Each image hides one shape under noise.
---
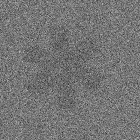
asterisk
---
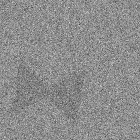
bow tie
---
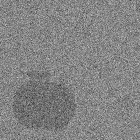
apple
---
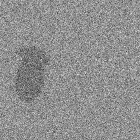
footprint
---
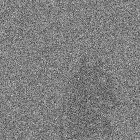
chess knight
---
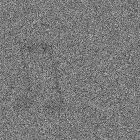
pair of musical notes
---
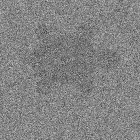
turtle
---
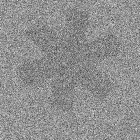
asterisk
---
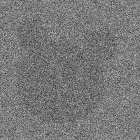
bear's head
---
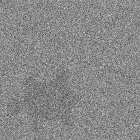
turtle
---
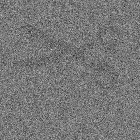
pair of scissors
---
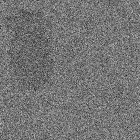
footprint
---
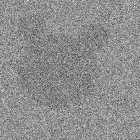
bear's head
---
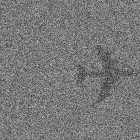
airplane
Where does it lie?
middle right
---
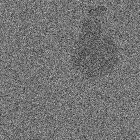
pear
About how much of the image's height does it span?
half
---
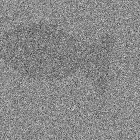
fish
